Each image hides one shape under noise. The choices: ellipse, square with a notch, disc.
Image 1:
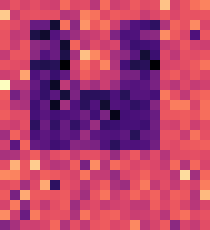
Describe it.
dark square with a notch
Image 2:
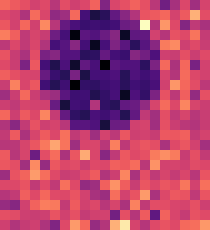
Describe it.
dark disc
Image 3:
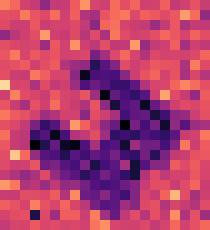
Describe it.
dark square with a notch
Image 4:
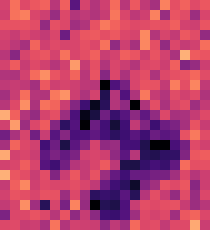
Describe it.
dark square with a notch
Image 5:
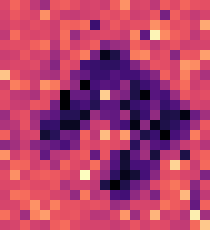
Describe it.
dark square with a notch
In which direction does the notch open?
down and left
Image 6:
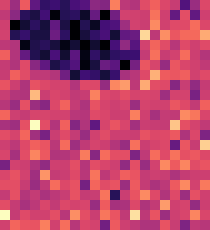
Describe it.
dark ellipse
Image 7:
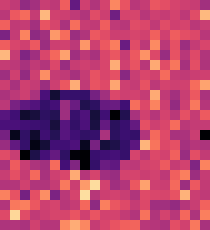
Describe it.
dark ellipse
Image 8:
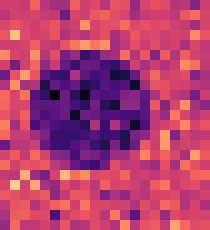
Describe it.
dark disc
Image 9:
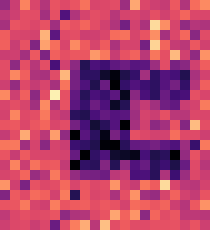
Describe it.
dark square with a notch
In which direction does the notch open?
right
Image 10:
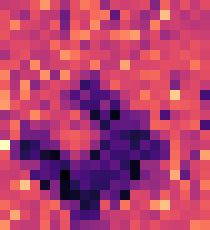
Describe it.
dark square with a notch
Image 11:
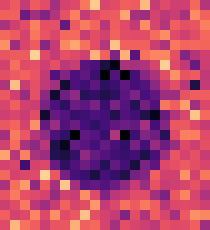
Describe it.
dark disc
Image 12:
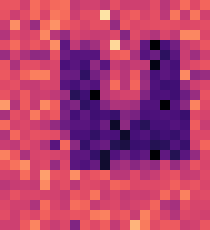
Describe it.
dark square with a notch
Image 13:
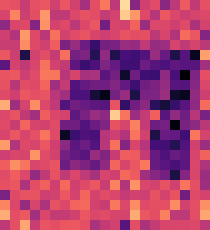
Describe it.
dark square with a notch
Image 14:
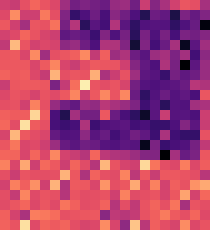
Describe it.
dark square with a notch
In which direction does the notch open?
left
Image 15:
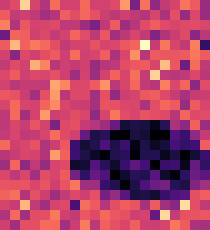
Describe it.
dark ellipse
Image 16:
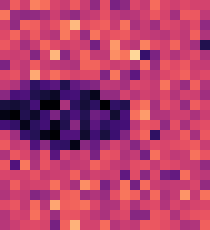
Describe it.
dark ellipse
